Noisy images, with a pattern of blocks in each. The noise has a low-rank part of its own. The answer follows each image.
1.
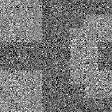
top and bottom mirror each other
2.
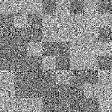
mirrored about the diagonal from the bottom left
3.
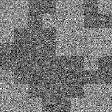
mirrored about the diagonal from the bottom left
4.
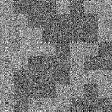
no symmetry
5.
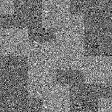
the same after a half turn
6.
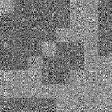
mirrored about the diagonal from the top left
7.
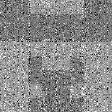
left and right mirror each other
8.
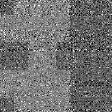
top and bottom mirror each other
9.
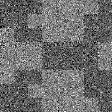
top and bottom mirror each other
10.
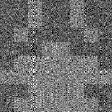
left and right mirror each other
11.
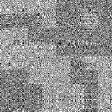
mirrored about the diagonal from the bottom left
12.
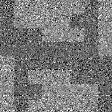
the same after a half turn
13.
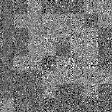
mirrored about the diagonal from the bottom left
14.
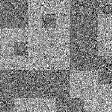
mirrored about the diagonal from the top left
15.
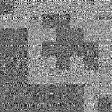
mirrored about the diagonal from the bottom left
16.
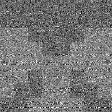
left and right mirror each other
